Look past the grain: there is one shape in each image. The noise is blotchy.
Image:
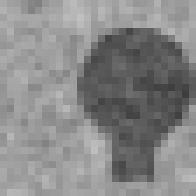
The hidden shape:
light bulb
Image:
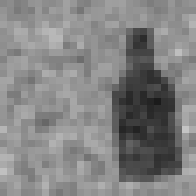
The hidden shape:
bottle
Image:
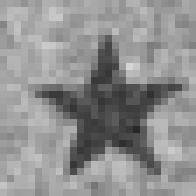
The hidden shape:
star
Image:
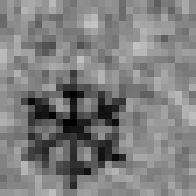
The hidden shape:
snowflake
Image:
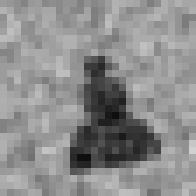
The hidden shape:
chess pawn
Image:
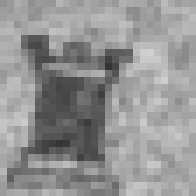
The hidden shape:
chess rook
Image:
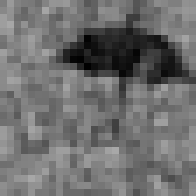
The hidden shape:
umbrella
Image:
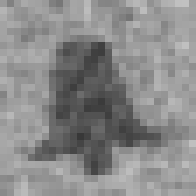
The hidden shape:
bell
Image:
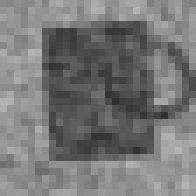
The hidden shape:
cup
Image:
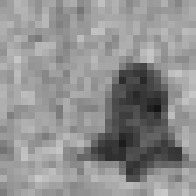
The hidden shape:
bell
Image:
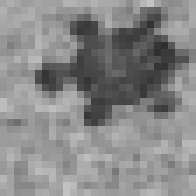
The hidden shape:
turtle
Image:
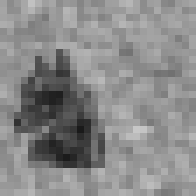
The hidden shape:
chess knight
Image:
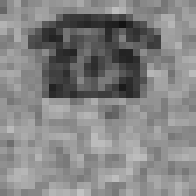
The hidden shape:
telephone
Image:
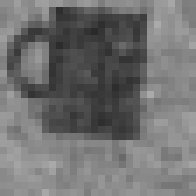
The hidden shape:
cup
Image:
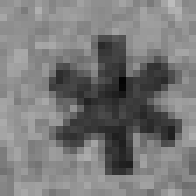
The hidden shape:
asterisk
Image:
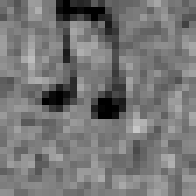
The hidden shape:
pair of musical notes
